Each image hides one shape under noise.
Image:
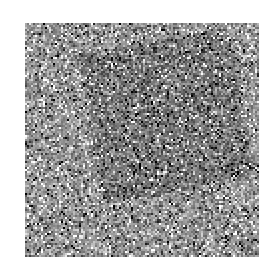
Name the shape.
square
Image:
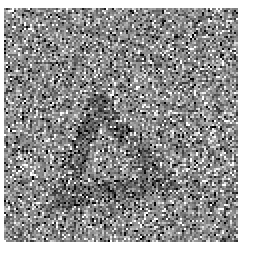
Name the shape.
triangle frame
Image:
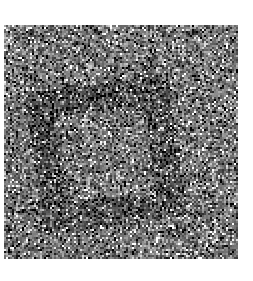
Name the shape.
square frame
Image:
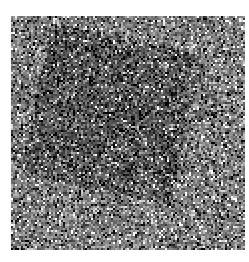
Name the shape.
square
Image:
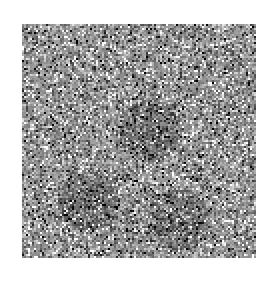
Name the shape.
three dots
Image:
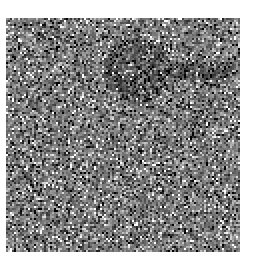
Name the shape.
lollipop
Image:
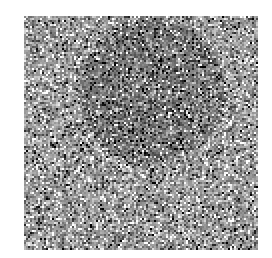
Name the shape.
disc
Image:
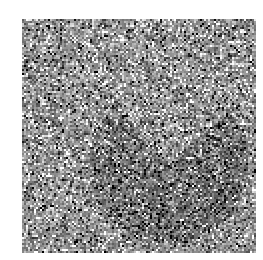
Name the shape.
disc with a wedge cut out
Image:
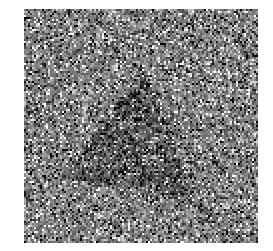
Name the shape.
triangle
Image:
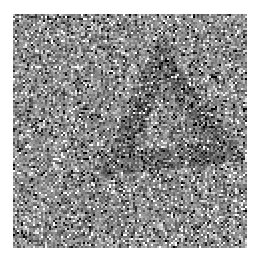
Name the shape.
triangle frame
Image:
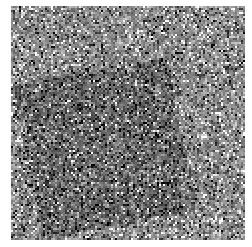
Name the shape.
square
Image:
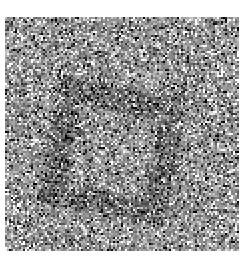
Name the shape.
square frame
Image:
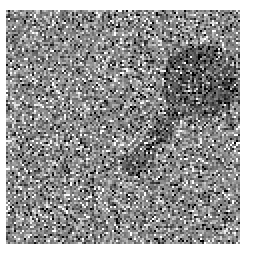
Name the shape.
lollipop
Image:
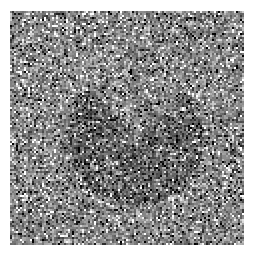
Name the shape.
disc with a wedge cut out
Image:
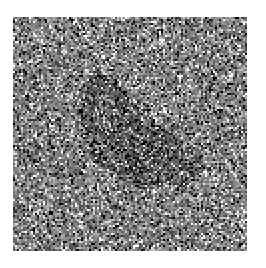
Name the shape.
half disc
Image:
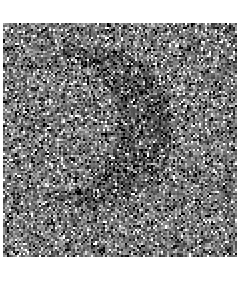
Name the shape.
crescent
